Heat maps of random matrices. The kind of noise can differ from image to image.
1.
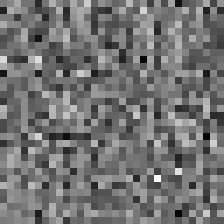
low rank plus noise
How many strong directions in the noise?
three or four
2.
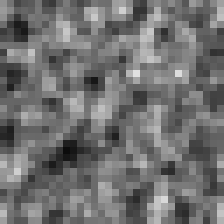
blotchy
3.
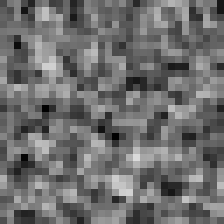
blotchy
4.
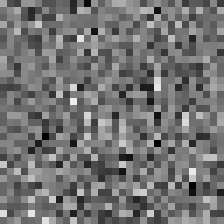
low rank plus noise
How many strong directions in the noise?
five to eight
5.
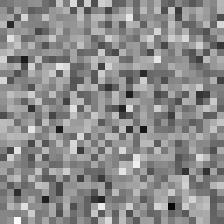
independent entries
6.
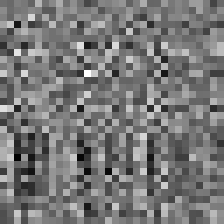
low rank plus noise
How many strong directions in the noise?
two
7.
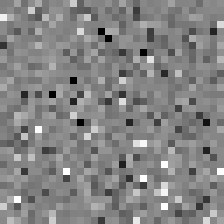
heavy tails
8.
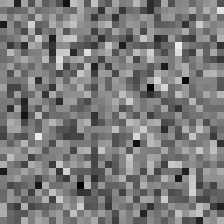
independent entries
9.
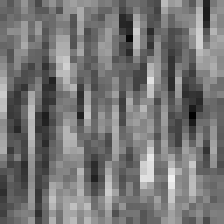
streaked along the columns
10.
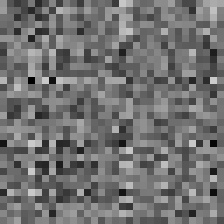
low rank plus noise
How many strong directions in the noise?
two
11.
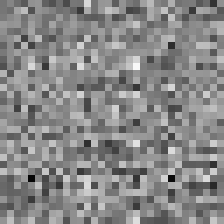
low rank plus noise
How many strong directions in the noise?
three or four
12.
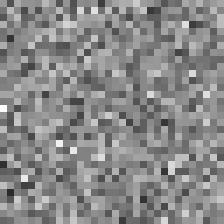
independent entries
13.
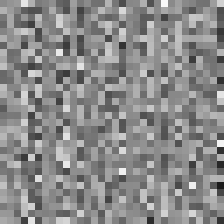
columns of uneven size
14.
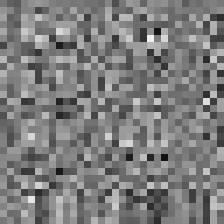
low rank plus noise
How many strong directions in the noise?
two
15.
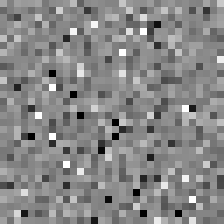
heavy tails
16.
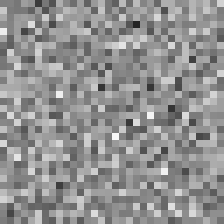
independent entries
